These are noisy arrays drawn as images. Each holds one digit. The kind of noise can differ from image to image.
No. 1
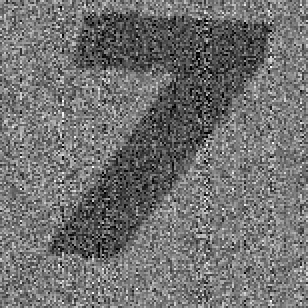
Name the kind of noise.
columns of uneven size
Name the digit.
7
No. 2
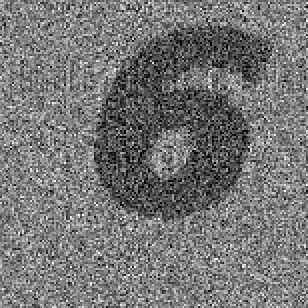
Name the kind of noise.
low rank plus noise
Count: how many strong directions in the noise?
one
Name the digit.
6
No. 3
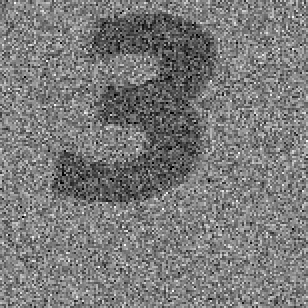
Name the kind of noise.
independent entries
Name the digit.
3
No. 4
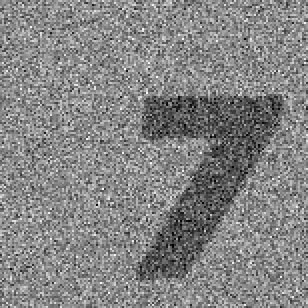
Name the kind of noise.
independent entries
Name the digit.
7
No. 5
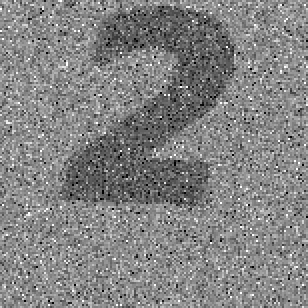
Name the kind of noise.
heavy tails
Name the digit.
2
